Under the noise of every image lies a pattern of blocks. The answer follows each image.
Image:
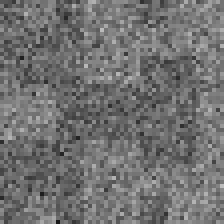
top and bottom mirror each other
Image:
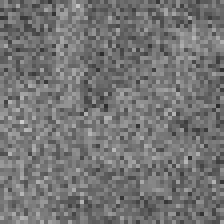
no symmetry
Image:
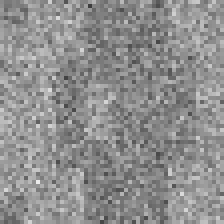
top and bottom mirror each other
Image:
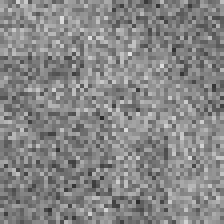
mirrored about the diagonal from the bottom left
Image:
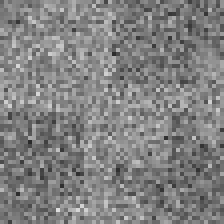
mirrored about the diagonal from the top left
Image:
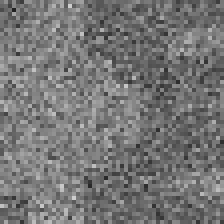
top and bottom mirror each other
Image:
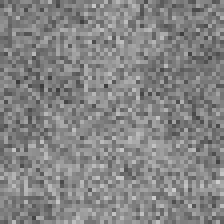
left and right mirror each other
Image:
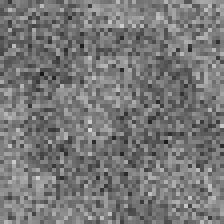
mirrored about the diagonal from the top left
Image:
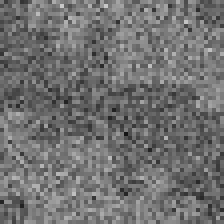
the same after a half turn
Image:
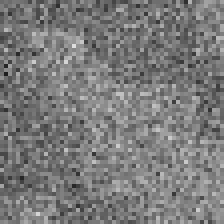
mirrored about the diagonal from the top left
